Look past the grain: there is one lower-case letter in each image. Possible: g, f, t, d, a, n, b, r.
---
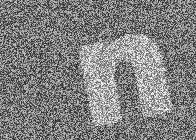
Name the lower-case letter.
n
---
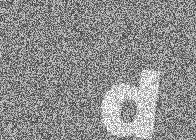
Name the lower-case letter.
d
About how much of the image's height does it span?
half
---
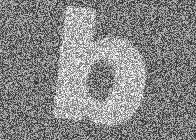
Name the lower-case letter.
b
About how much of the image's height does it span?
nearly all
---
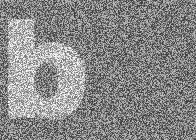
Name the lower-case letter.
b
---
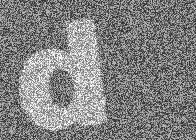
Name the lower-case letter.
d
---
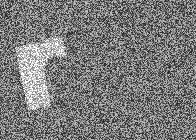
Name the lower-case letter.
r
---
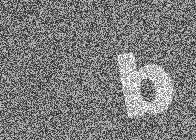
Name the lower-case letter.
b
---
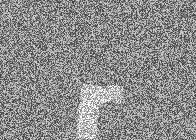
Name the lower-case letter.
r
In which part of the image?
bottom middle
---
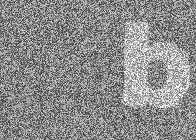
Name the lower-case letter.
b
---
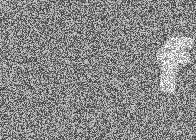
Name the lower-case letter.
f
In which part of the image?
middle right
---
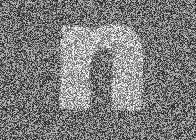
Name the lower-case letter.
n
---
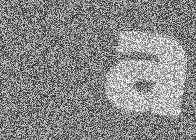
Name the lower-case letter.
a
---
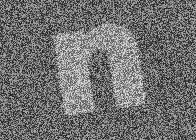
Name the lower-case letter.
n
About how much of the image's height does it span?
two thirds
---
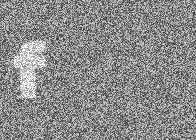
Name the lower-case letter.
f
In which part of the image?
middle left
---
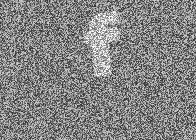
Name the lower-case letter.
f
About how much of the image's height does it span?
half
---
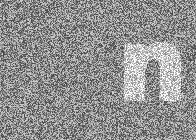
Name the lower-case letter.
n
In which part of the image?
middle right
